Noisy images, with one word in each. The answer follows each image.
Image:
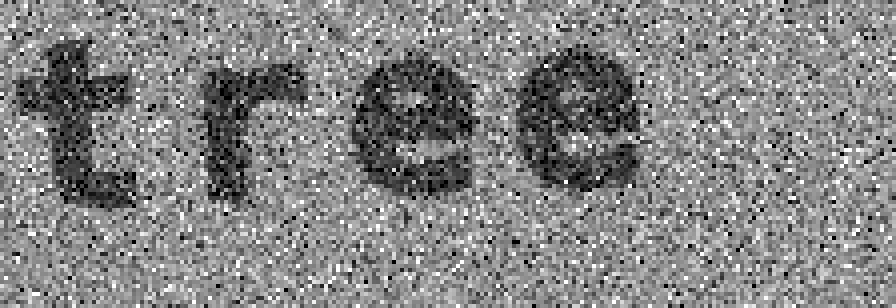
tree
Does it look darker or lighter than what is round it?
darker
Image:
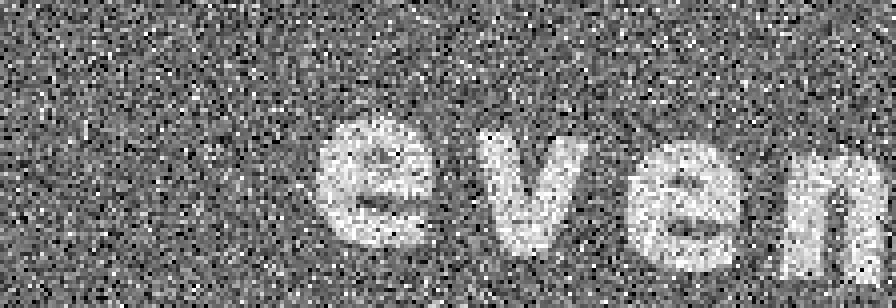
even
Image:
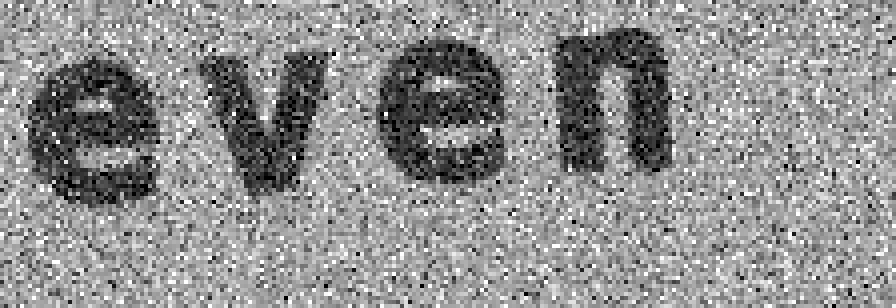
even
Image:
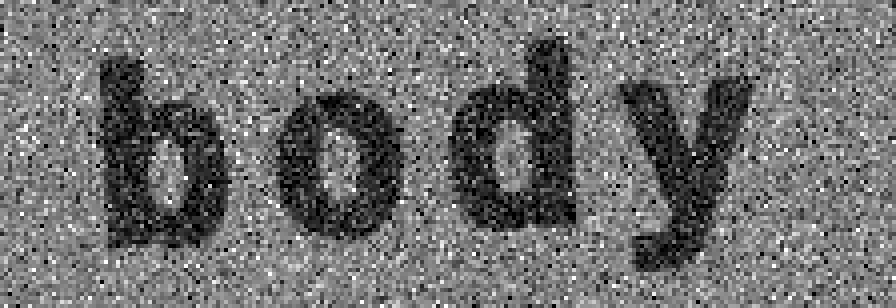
body
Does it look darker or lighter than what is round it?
darker
